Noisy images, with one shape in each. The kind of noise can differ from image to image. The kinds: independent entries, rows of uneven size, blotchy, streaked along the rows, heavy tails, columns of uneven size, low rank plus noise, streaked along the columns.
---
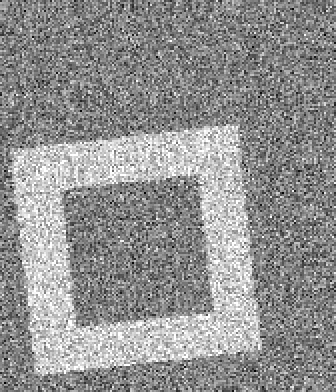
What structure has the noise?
low rank plus noise
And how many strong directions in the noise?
five to eight
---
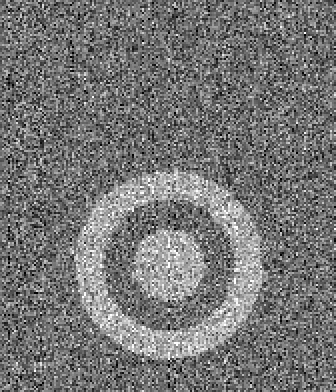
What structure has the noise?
columns of uneven size
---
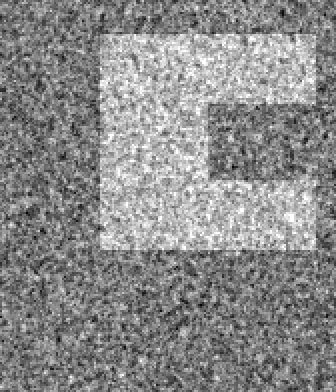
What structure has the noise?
blotchy
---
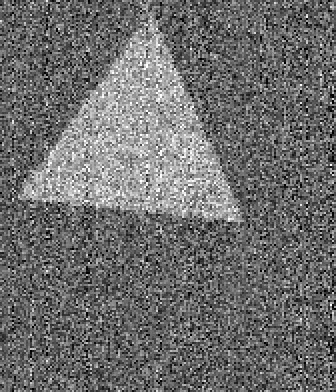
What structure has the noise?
columns of uneven size
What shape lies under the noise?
triangle
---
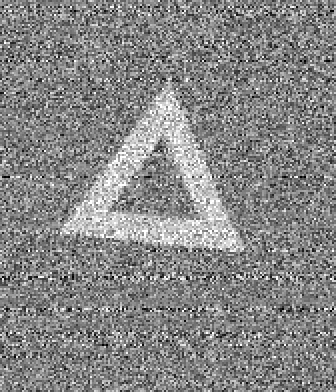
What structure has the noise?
rows of uneven size
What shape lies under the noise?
triangle frame
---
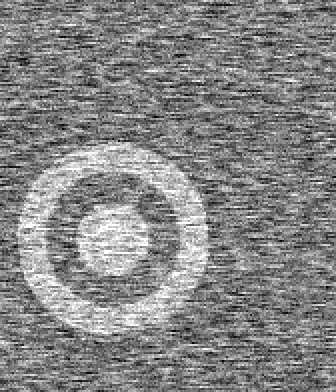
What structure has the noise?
streaked along the rows
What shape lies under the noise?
bullseye
